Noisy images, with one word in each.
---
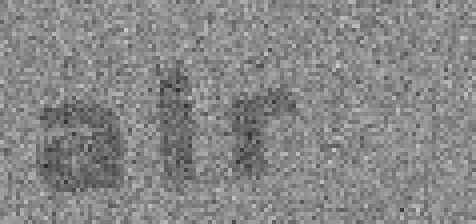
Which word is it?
air
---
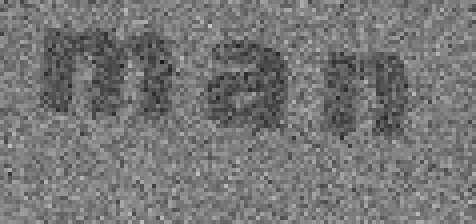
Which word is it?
man
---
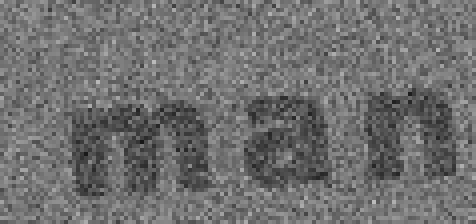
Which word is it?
man
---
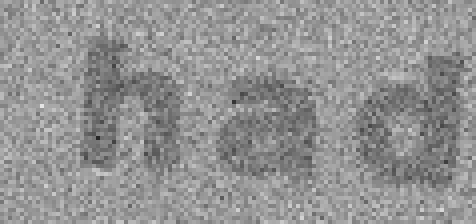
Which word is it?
had
